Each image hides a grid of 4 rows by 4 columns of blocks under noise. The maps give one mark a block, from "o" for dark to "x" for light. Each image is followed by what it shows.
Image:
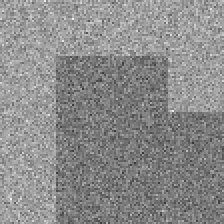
xxxx
xoox
xooo
xooo
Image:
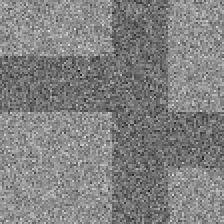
xxox
ooox
xxoo
xxox
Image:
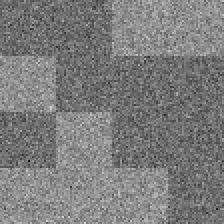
ooxx
xooo
oxoo
xxxo
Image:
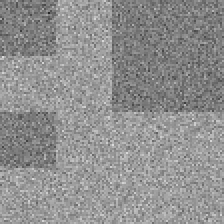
oxoo
xxoo
oxxx
xxxx
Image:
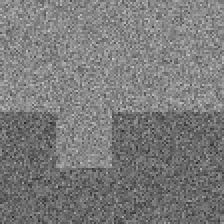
xxxx
xxxx
oxoo
oooo
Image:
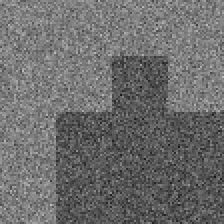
xxxx
xxox
xooo
xooo
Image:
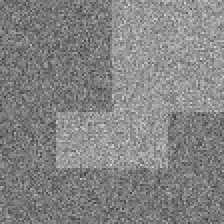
ooxx
ooxx
oxxo
oooo
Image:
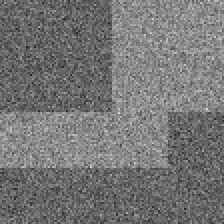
ooxx
ooxx
xxxo
oooo
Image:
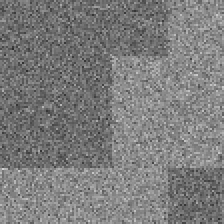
ooox
ooxx
ooxx
xxxo
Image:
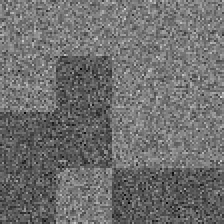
xxxx
xoxx
ooxx
oxoo
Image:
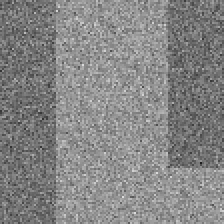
oxxo
oxxo
oxxo
oxxx
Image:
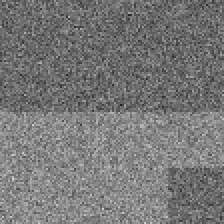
oooo
oooo
xxxx
xxxo
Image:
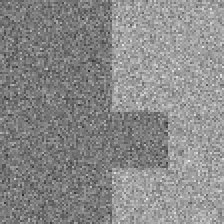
ooxx
ooxx
ooox
ooxx
